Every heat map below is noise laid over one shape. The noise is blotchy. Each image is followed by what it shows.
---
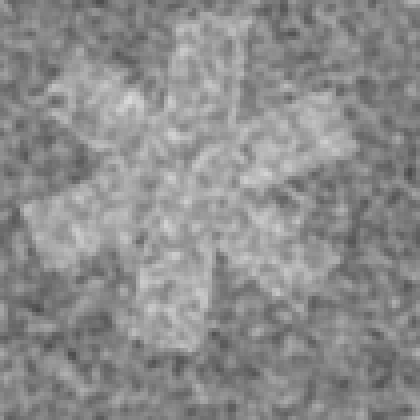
asterisk
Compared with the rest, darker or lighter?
lighter
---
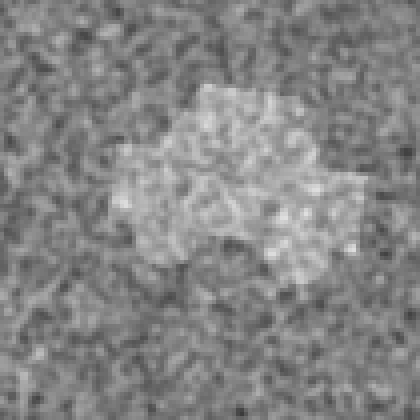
car
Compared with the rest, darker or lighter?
lighter
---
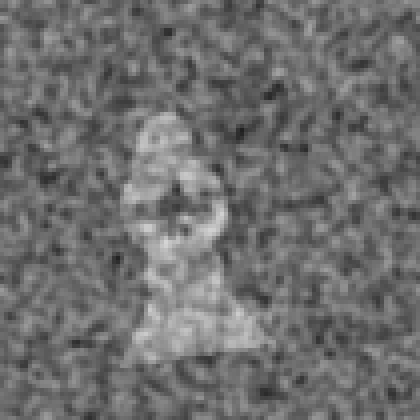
chess bishop
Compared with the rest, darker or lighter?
lighter
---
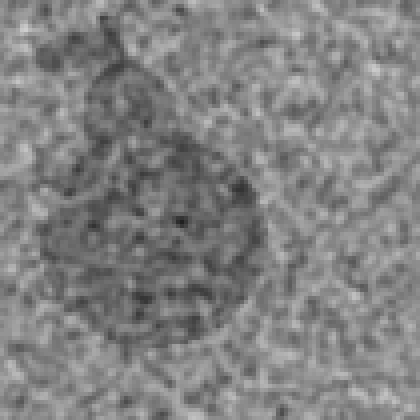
pear
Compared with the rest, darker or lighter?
darker
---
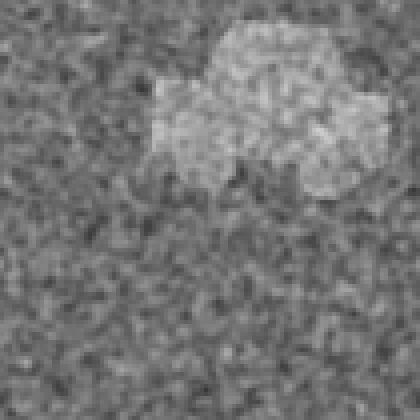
car
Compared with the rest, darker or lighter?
lighter
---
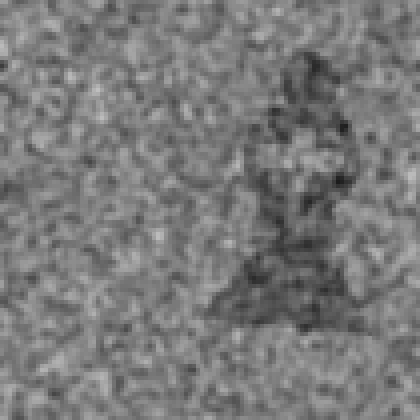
chess bishop
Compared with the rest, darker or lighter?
darker
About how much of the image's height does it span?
two thirds
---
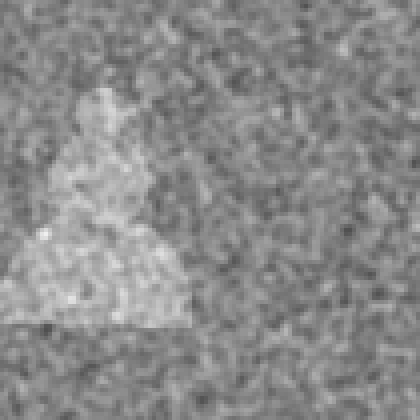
chess pawn
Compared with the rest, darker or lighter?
lighter
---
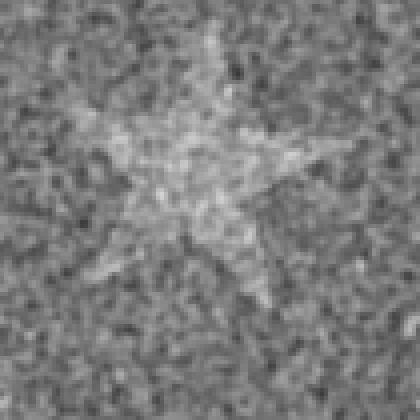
star
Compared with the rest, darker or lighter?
lighter
